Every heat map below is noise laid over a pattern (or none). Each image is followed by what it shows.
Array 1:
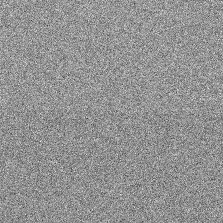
a sharp edge
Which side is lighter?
top
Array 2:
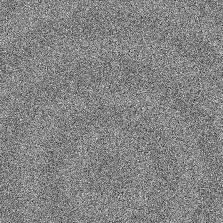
rings round one point
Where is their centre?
bottom middle
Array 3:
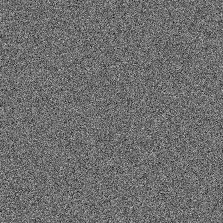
only noise
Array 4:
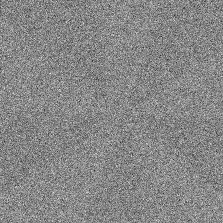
spokes from one point
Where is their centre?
centre
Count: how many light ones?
5
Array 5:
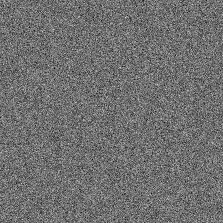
only noise
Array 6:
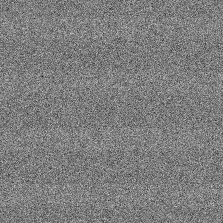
horizontal stripes
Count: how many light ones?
4
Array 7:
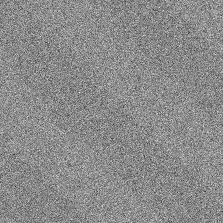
diagonal stripes
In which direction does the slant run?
top left to bottom right
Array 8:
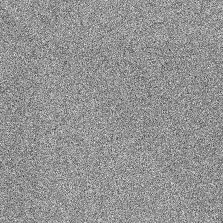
spokes from one point
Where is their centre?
top left
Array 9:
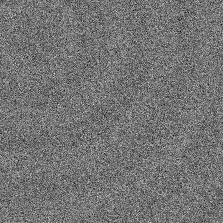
rings round one point
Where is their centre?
top left
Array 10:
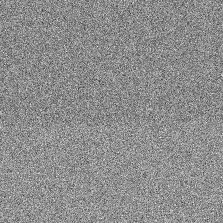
a sharp edge
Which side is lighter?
bottom
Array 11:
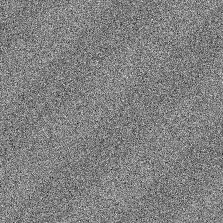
diagonal stripes
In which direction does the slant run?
bottom left to top right
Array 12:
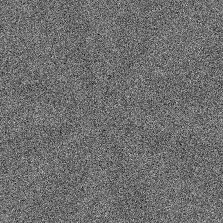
spokes from one point
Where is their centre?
centre
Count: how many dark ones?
8
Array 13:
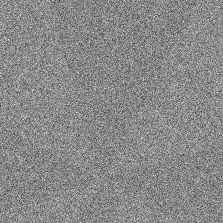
spokes from one point
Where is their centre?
bottom middle
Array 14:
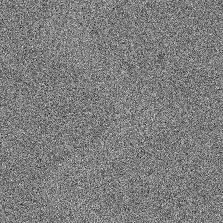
a wavy band
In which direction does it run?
top to bottom
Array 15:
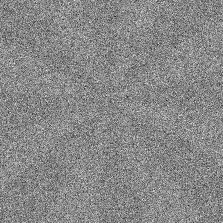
spokes from one point
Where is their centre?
centre
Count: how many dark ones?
8
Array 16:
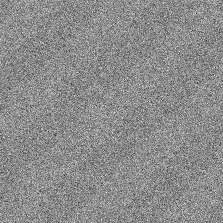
diagonal stripes
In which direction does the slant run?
bottom left to top right
